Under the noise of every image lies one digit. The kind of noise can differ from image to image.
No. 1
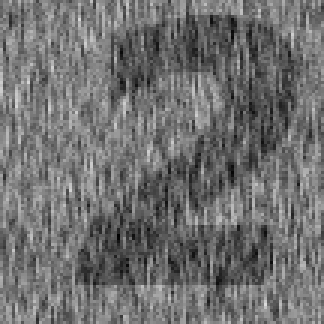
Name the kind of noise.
streaked along the columns
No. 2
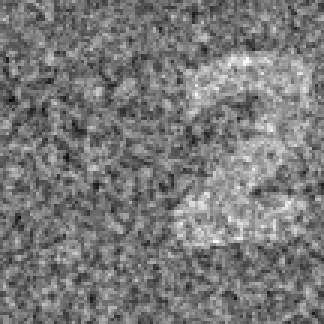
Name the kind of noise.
blotchy
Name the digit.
2
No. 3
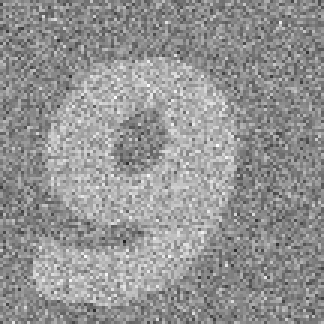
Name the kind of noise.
independent entries
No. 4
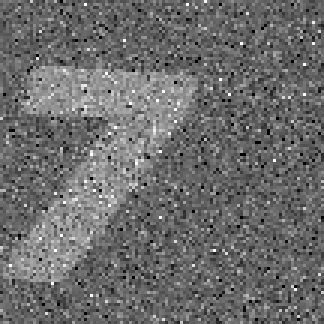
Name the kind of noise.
heavy tails
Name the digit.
7
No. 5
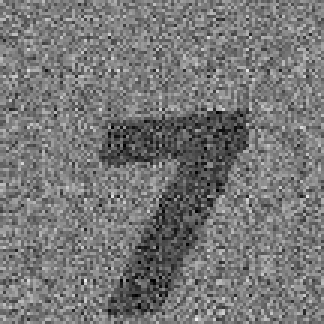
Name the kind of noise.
low rank plus noise
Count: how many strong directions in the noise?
two
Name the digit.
7
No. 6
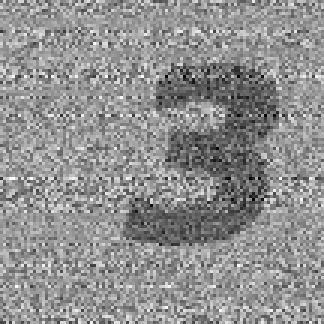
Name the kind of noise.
rows of uneven size
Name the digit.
3
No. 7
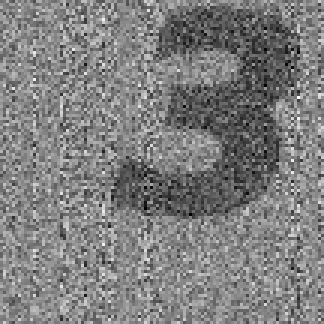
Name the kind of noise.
columns of uneven size
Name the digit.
3
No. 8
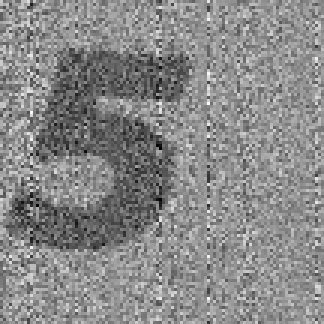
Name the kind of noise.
columns of uneven size
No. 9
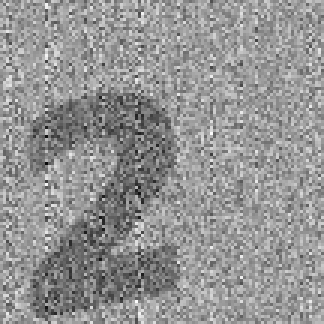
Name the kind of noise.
columns of uneven size
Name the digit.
2
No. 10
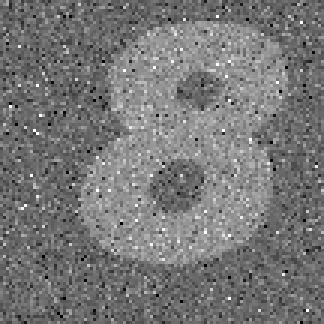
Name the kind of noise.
heavy tails
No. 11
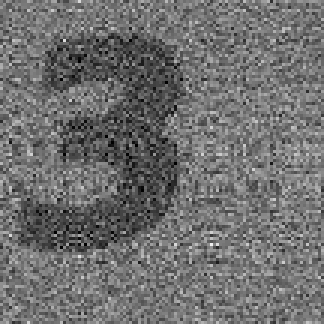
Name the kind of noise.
low rank plus noise
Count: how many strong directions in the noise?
three or four
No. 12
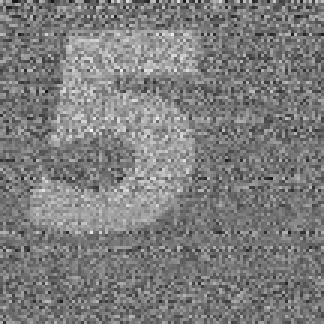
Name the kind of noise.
rows of uneven size
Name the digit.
5
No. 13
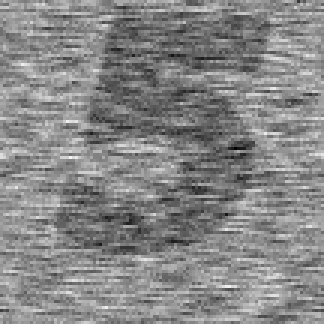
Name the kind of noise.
streaked along the rows
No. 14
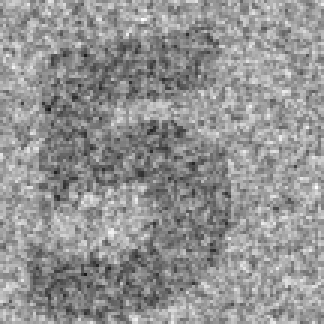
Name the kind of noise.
blotchy
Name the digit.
5
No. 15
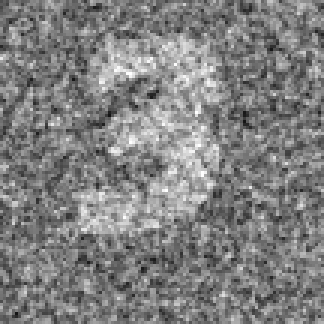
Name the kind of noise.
blotchy
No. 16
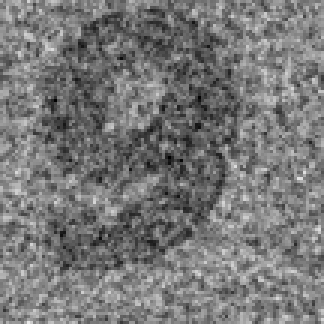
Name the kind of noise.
blotchy
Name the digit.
9
